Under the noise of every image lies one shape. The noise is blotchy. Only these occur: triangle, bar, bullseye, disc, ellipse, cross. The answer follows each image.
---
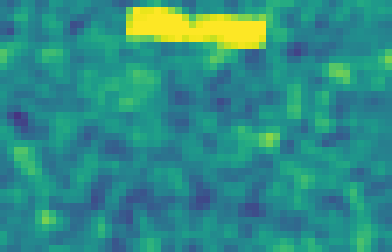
light bar, top middle
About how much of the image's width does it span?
a third
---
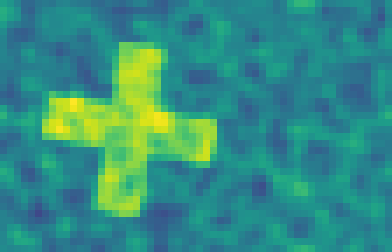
light cross
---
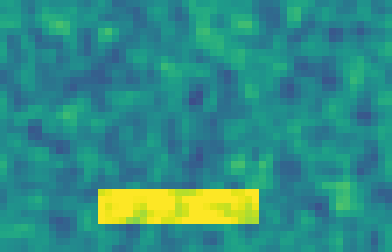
light bar, bottom middle
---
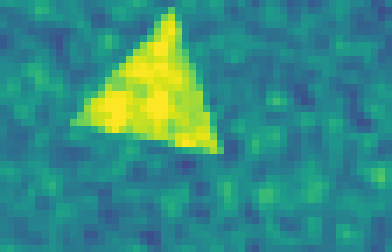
light triangle
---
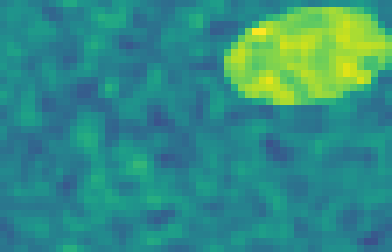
light ellipse, top right
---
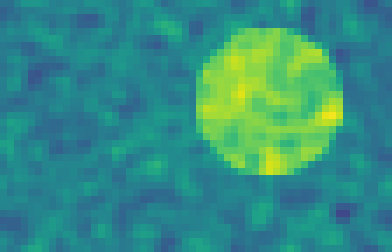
light disc
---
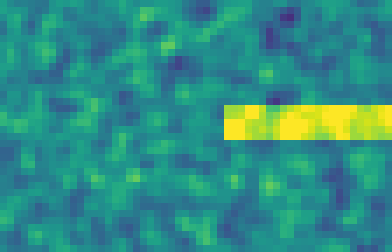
light bar, middle right
